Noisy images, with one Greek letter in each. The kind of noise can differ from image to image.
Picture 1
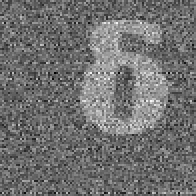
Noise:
rows of uneven size
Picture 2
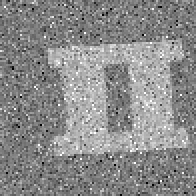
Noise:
heavy tails
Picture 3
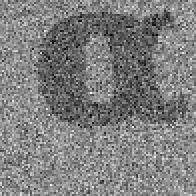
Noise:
independent entries
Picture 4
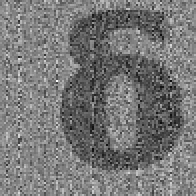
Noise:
columns of uneven size
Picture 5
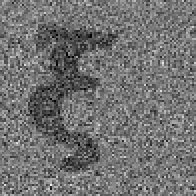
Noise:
low rank plus noise
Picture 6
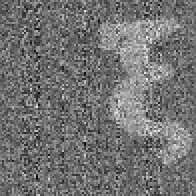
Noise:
columns of uneven size
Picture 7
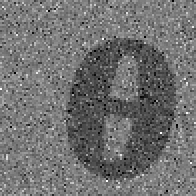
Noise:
heavy tails
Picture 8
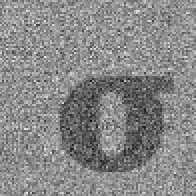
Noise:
low rank plus noise
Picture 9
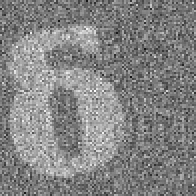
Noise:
low rank plus noise
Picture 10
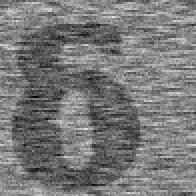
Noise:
streaked along the rows
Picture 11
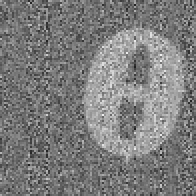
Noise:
columns of uneven size
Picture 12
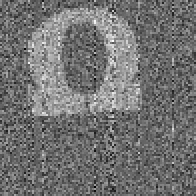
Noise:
columns of uneven size
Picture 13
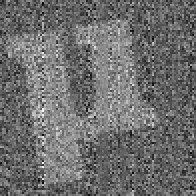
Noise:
columns of uneven size
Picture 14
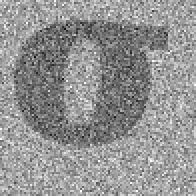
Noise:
independent entries
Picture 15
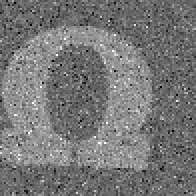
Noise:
heavy tails
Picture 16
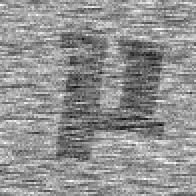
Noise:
streaked along the rows
